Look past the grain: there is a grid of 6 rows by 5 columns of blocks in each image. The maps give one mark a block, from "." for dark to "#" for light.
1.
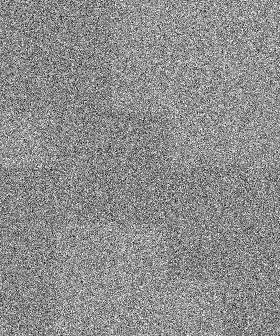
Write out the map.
..###
..###
#..##
.....
.##..
.###.
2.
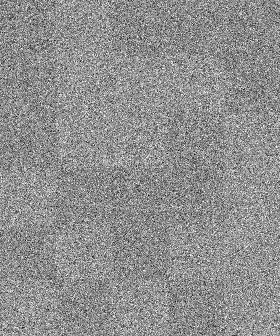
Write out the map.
.#...
.###.
.##.#
#...#
.#.##
#.#.#
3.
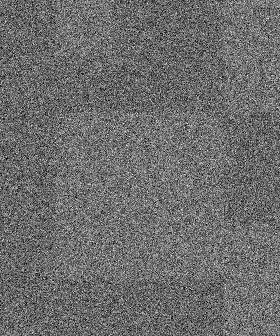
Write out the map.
.#..#
....#
.###.
.###.
.####
....#
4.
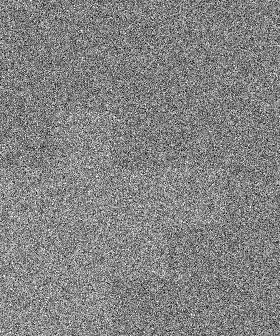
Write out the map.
.....
.....
.#...
####.
###..
##...
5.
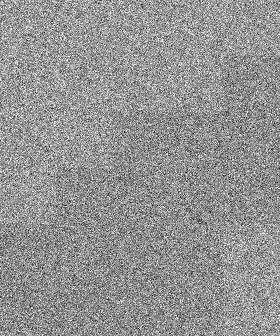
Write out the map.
#####
####.
##...
#....
....#
....#
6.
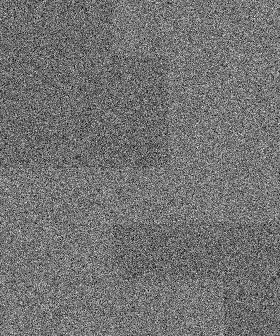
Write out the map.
..###
...##
...##
#####
##...
####.
